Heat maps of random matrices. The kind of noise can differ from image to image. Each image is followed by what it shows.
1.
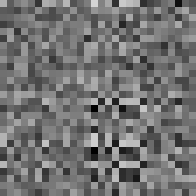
low rank plus noise
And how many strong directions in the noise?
one
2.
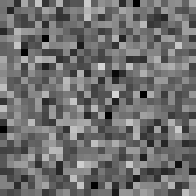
independent entries
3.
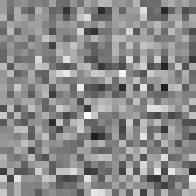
low rank plus noise
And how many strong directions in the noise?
two
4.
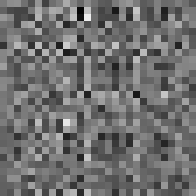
low rank plus noise
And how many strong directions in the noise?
two
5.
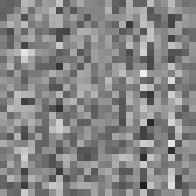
columns of uneven size
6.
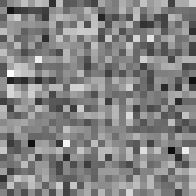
low rank plus noise
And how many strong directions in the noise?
five to eight
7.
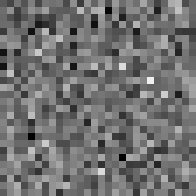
independent entries
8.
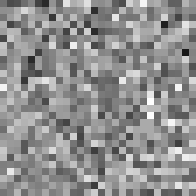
independent entries
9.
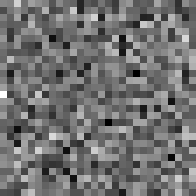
independent entries
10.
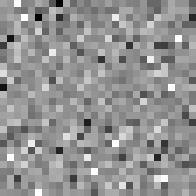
heavy tails
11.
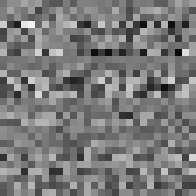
rows of uneven size
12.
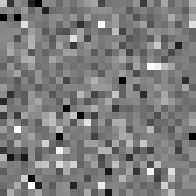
heavy tails
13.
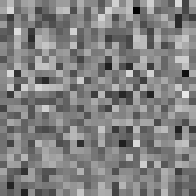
low rank plus noise
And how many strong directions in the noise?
two
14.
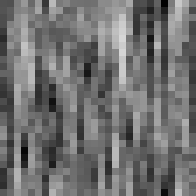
streaked along the columns
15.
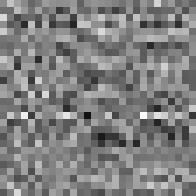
low rank plus noise
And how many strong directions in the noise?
two
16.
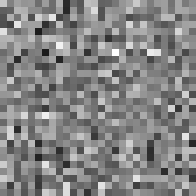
low rank plus noise
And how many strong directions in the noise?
five to eight
